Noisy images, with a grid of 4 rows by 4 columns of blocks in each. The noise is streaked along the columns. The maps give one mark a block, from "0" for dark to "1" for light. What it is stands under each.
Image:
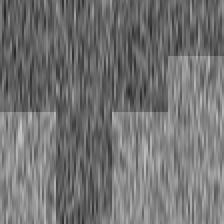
0 0 0 0
0 0 0 1
1 0 1 1
1 0 1 1
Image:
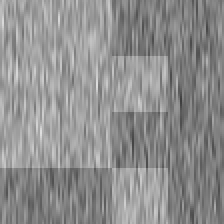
1 1 0 0
1 1 1 0
1 1 0 0
0 0 1 0
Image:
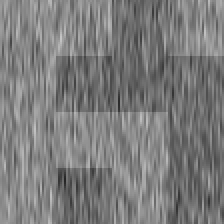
1 1 0 1
1 0 0 0
1 1 1 0
1 0 1 0
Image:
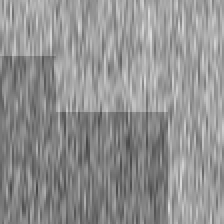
1 1 1 1
0 1 1 1
0 0 0 1
0 0 0 1
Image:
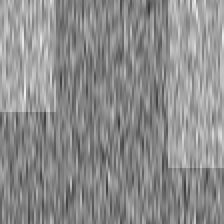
1 0 0 1
1 0 0 1
0 0 0 1
0 0 0 0
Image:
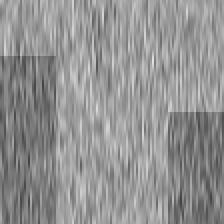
1 1 1 1
0 1 1 1
0 1 1 0
0 1 1 0
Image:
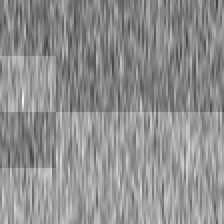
0 0 0 0
1 0 0 0
0 1 1 1
1 1 1 1
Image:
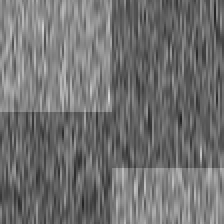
1 1 0 0
1 1 0 0
0 0 0 0
0 0 1 1
